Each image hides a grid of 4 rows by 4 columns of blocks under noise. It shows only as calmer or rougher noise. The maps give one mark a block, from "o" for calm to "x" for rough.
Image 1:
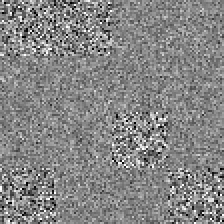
x x o o
o o o o
o o x o
x o o x
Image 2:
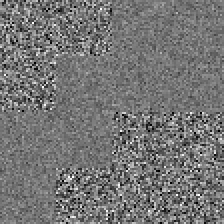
x x o o
x o o o
o o x x
o x x x
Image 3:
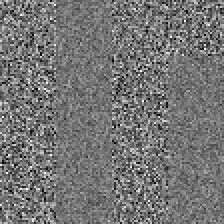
x o x x
x o x o
x o x o
x o x o
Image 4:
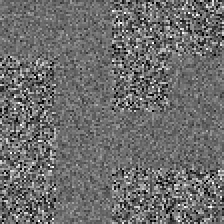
o o x x
x o x o
x o o o
x o x x
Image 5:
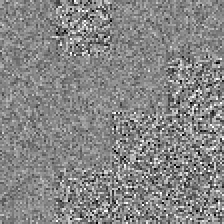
o x o o
o o o x
o o x x
o x x x
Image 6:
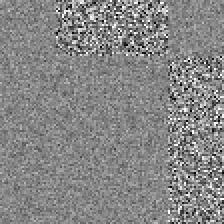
o x x o
o o o x
o o o x
o o o x
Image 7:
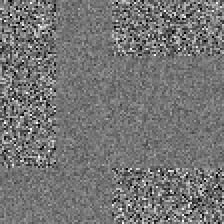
x o x x
x o o o
x o o o
o o x x
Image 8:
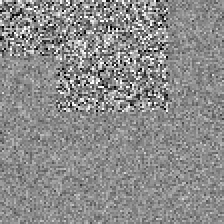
x x x o
o x x o
o o o o
o o o o
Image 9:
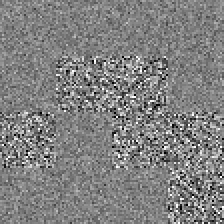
o o o o
o x x o
x o x x
o o o x
